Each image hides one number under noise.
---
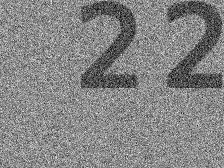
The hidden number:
22
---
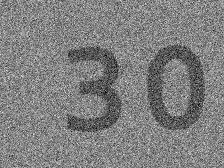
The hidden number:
30
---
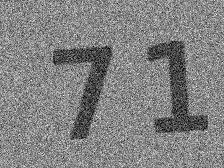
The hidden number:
71
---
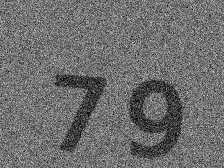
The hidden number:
79
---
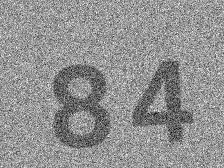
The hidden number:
84
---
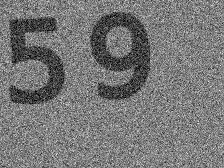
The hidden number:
59
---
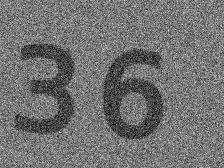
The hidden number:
36
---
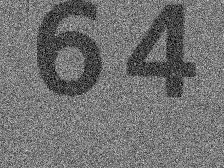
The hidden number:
64
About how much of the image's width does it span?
two thirds
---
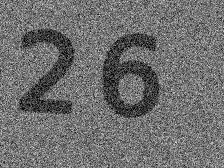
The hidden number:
26
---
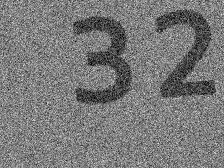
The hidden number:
32
